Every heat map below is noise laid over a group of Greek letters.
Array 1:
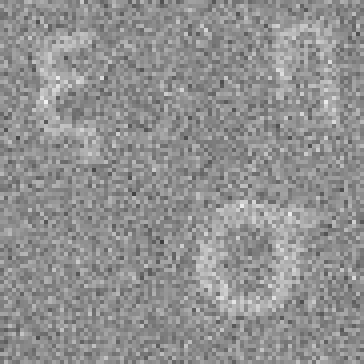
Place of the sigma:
bottom right
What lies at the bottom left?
nothing
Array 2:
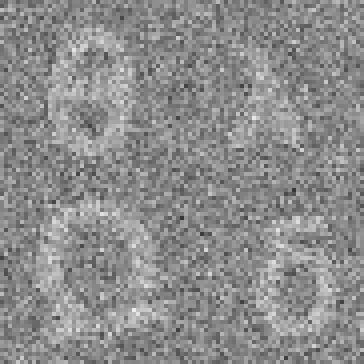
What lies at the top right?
lambda
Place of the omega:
bottom left
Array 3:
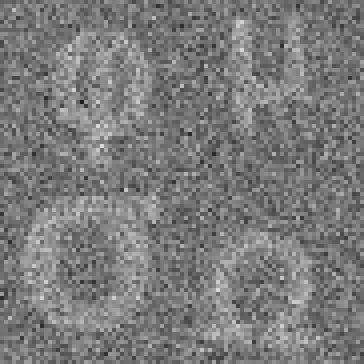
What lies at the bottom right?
omega
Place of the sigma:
bottom left
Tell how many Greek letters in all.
4
